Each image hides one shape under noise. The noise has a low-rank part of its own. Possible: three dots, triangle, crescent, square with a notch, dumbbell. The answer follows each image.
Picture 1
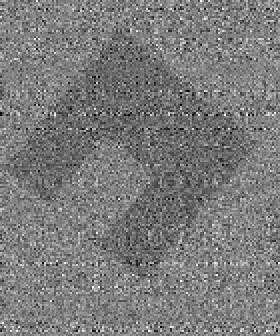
dark square with a notch
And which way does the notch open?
down and left
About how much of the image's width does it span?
nearly all
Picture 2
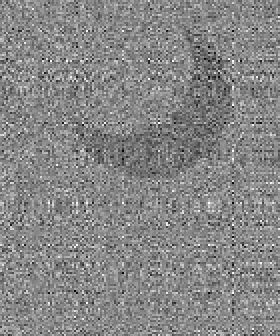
dark crescent
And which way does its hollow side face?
up and left
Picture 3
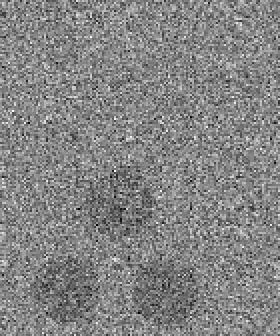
dark three dots
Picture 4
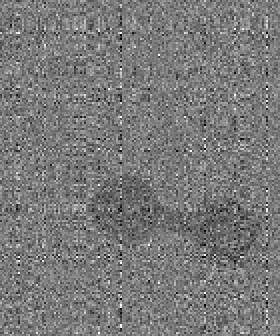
dark dumbbell
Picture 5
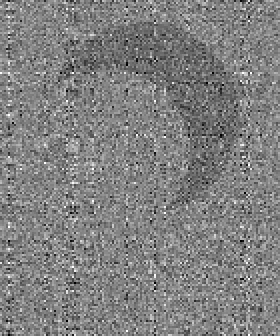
dark crescent
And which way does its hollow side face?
down and left
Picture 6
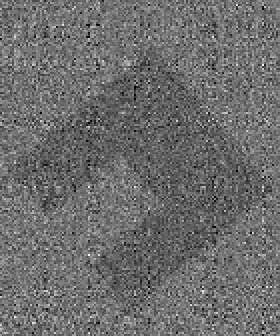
dark square with a notch
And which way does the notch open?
down and left
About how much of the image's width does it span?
nearly all
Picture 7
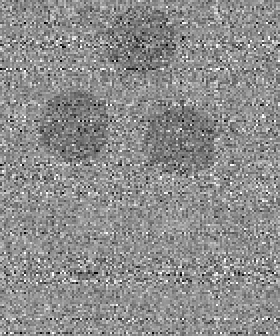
dark three dots
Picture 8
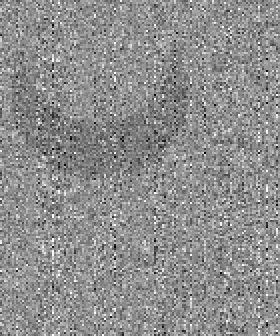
dark crescent
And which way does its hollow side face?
up
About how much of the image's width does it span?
two thirds
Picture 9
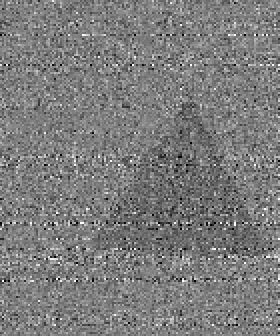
dark triangle
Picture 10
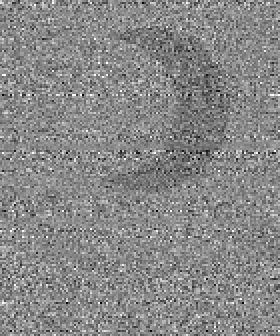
dark crescent
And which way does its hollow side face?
left
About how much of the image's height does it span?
half
